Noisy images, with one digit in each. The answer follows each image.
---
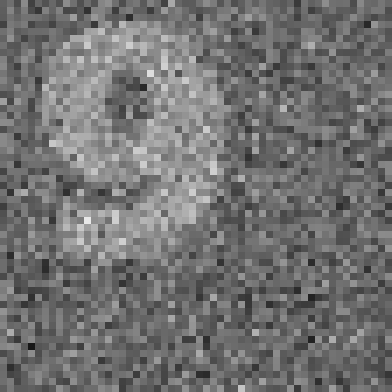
9
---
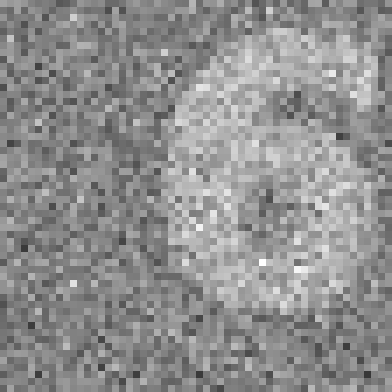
6
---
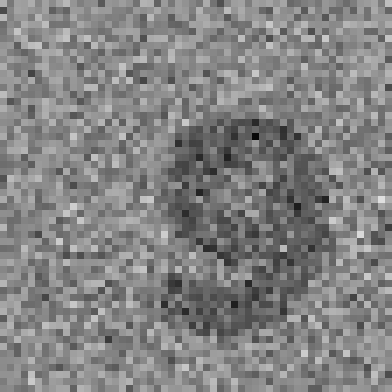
9
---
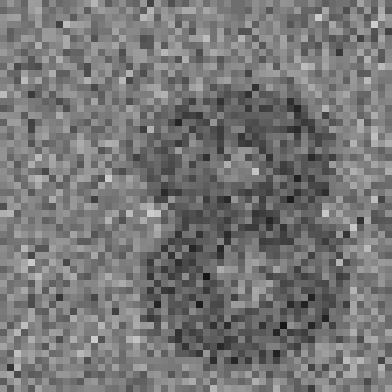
8
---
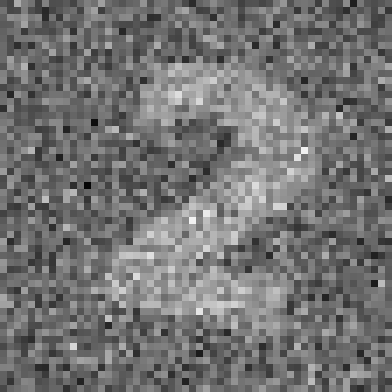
2
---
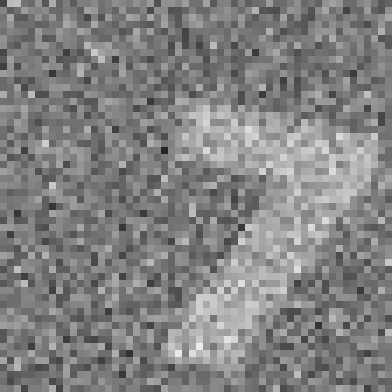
7
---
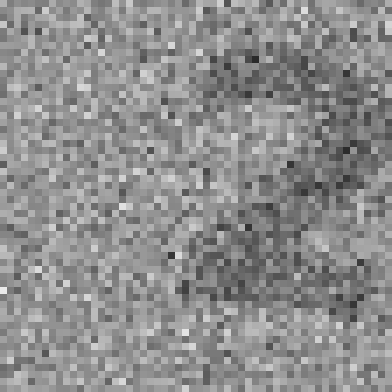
2
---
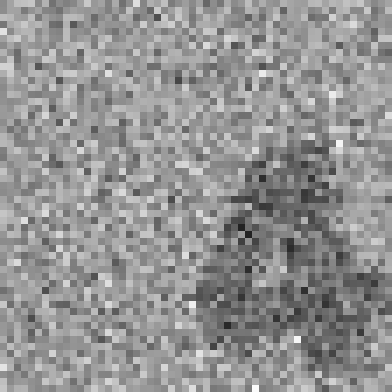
4
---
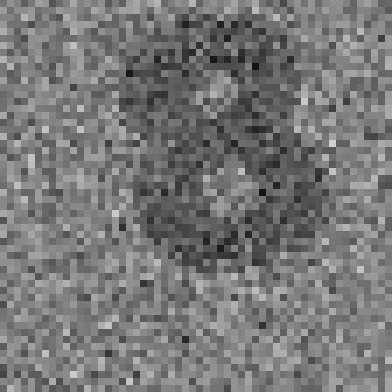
8
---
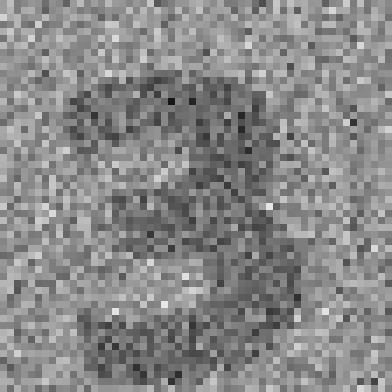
3
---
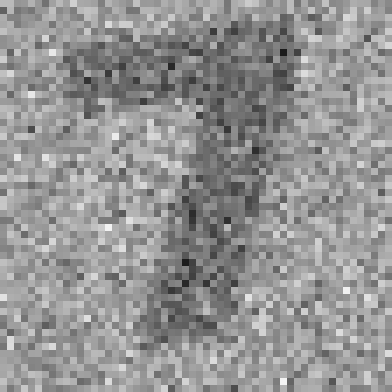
7
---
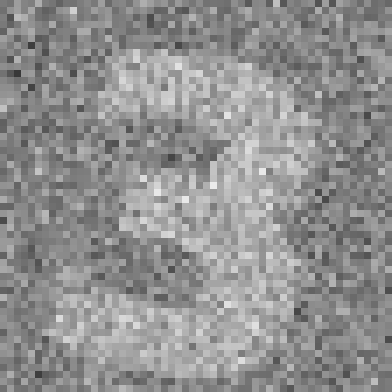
3
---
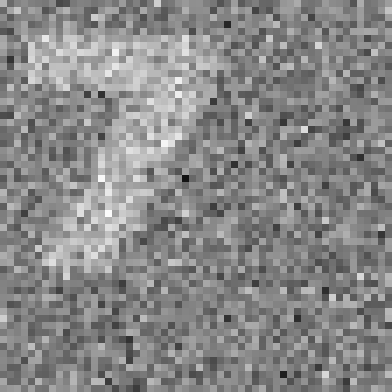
7
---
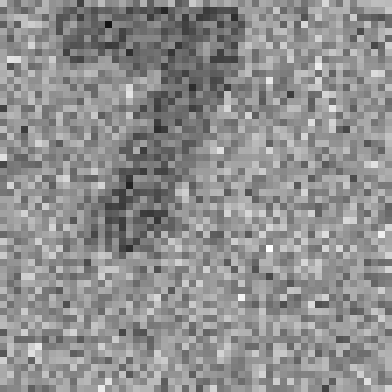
7
